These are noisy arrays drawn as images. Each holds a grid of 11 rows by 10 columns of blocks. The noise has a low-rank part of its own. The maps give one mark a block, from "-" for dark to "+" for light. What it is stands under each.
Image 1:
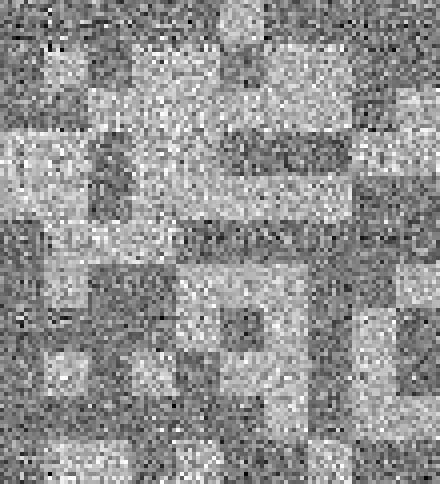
- - - - - + - - - -
- + - + + - + + - -
- - + + + + + + - +
+ + - + + - - - + +
+ + - + + + + + - -
- + + + - - - - - -
- + - - + + + - - +
- - - - + - + - + -
- + - + - + + - + -
- - - - - - + - + +
- + + - + - - + - -
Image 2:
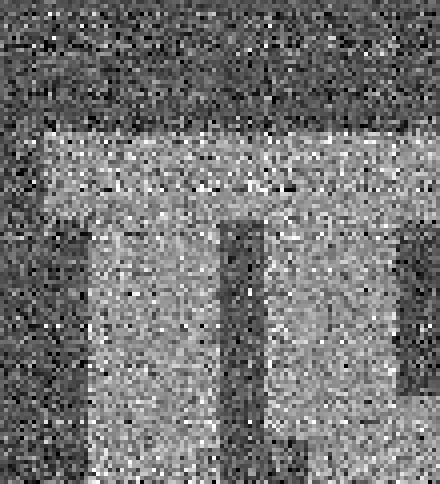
- - - - - - - - - -
- - - - - - - - - -
- - - - - - - - - -
- + + + + + + + + +
- + + + + + + + + +
- - + + + - + + + -
- - + + + - + + + -
- - + + + - + + + -
- - + + + - + + + -
- - + + + - + + + +
- - + + + - - + + +
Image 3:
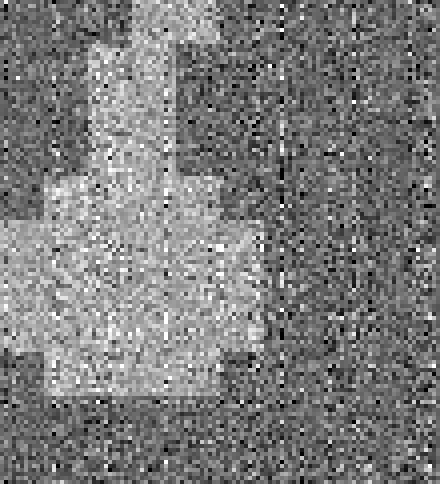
- - - + + - - - - -
- - + + - - - - - -
- - + + - - - - - -
- - + + - - - - - -
- + + + + - - - - -
+ + + + + + - - - -
+ + + + + + - - - -
+ + + + + + - - - -
- + + + + - - - - -
- - - - - - - - - -
- - - - - - - - - -
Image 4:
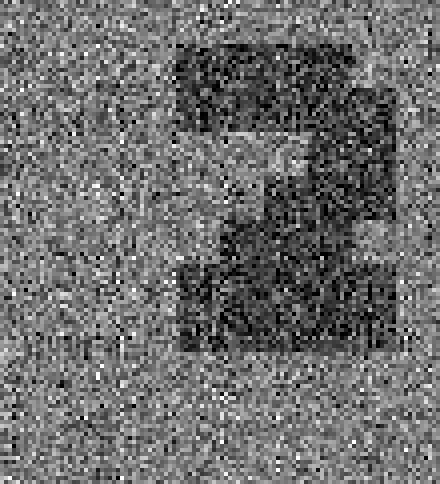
+ + + + + + + + + +
+ + + + - - - - + +
+ + + + - - - - - +
+ + + + + + + - - +
+ + + + + + - - - +
+ + + + + - - - + +
+ + + + - - - - - +
+ + + + - - - - - +
+ + + + + + + + + +
+ + + + + + + + + +
+ + + + + + + + + +
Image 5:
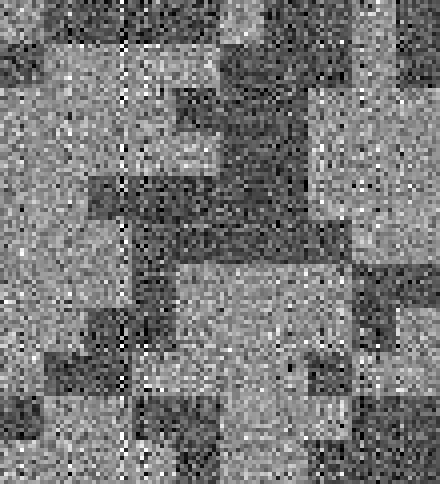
+ - - - - + - - + -
- + + + + - - - + -
+ + + + - - - + + +
+ + + + + - - + + +
+ + - - - - - + + +
+ + + - - - - - + +
+ + + - + + + + - -
+ + - - + + + + - +
+ - - + + + + - + +
- + + - - + + + - -
+ + + + - + + - - -
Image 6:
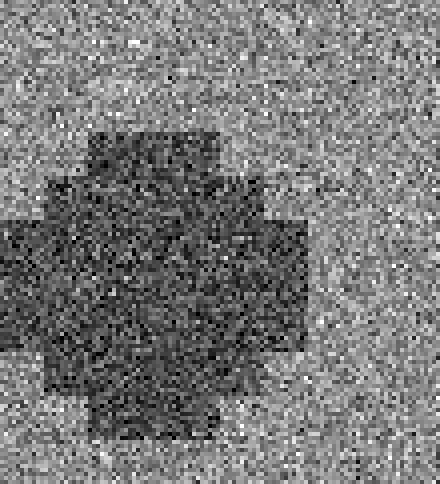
+ + + + + + + + + +
+ + + + + + + + + +
+ + + + + + + + + +
+ + - - - + + + + +
+ - - - - - + + + +
- - - - - - - + + +
- - - - - - - + + +
- - - - - - - + + +
+ - - - - - + + + +
+ + - - - + + + + +
+ + + + + + + + + +
